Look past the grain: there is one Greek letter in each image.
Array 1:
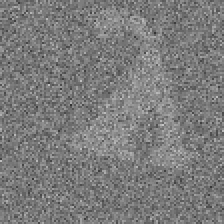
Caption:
light lambda
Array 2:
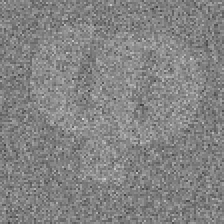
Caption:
light phi
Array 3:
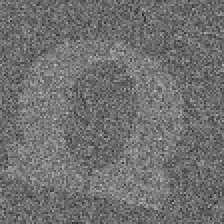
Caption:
light omega
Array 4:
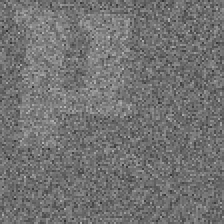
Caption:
light mu
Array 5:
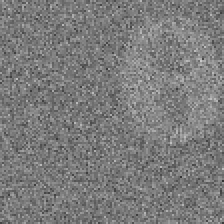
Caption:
light theta
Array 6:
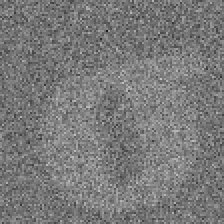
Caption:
light sigma
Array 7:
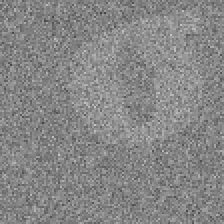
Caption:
light sigma
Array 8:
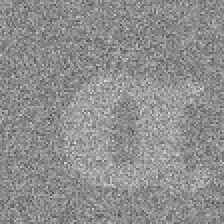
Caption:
light alpha
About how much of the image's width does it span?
two thirds
